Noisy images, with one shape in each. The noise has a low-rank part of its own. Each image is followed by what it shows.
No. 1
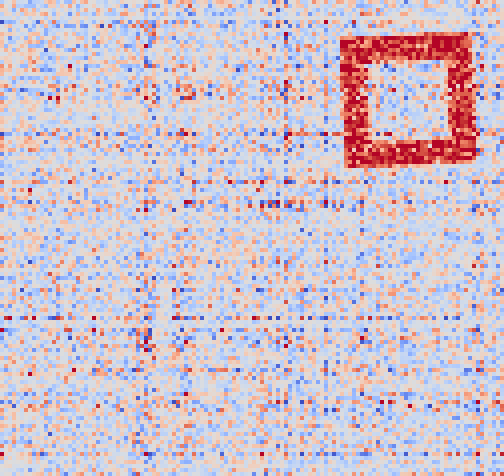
red square frame, top right
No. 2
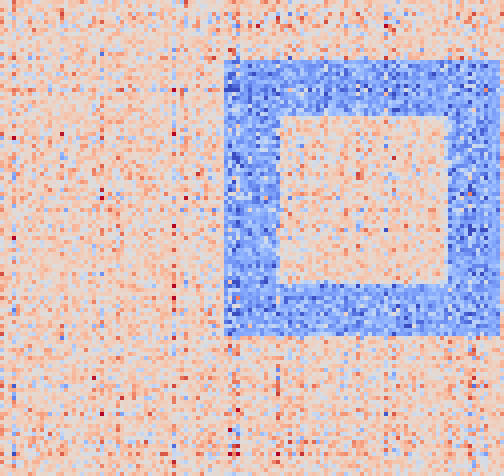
blue square frame
